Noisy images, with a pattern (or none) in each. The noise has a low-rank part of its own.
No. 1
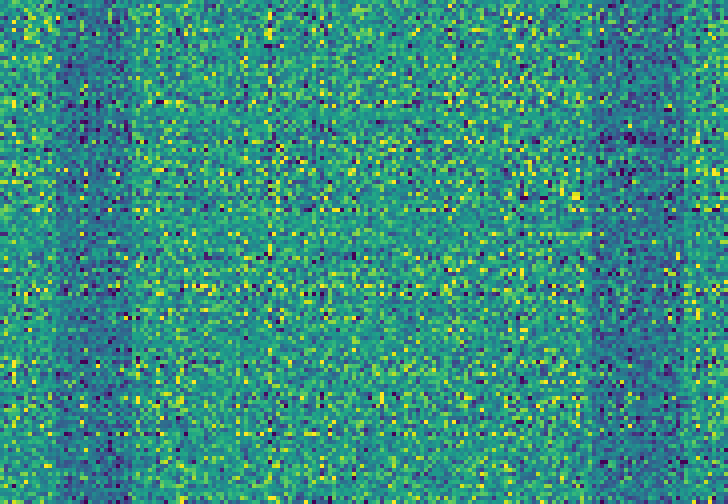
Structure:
bands of columns
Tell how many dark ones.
2
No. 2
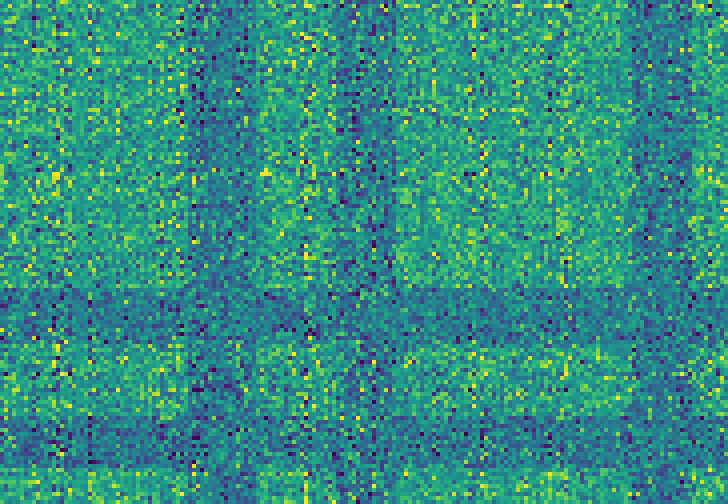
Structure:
bands of rows crossing bands of columns
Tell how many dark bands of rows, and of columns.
2 and 3
